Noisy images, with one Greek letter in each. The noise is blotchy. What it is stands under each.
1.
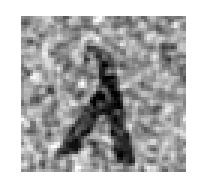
lambda
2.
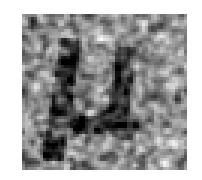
mu
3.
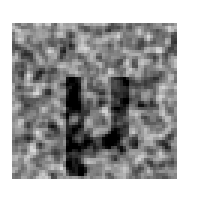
mu
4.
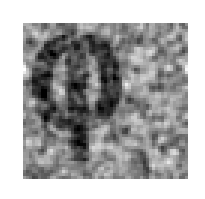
phi
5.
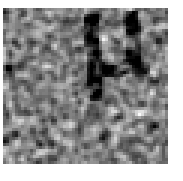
mu
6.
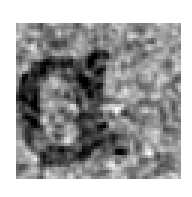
alpha
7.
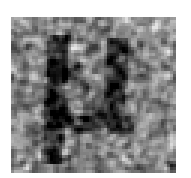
mu
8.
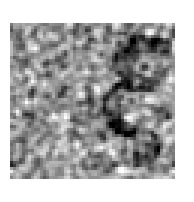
xi
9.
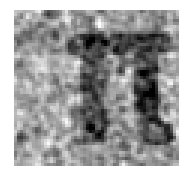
pi
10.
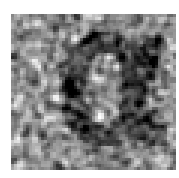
alpha
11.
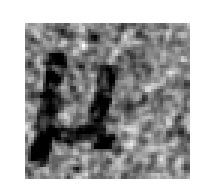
mu
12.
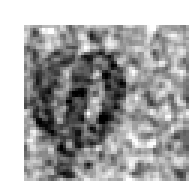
phi
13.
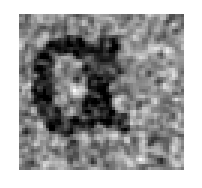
alpha
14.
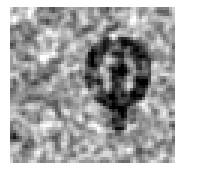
phi
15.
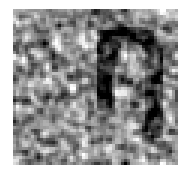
eta
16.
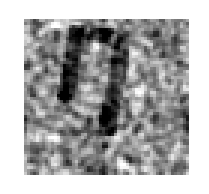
eta
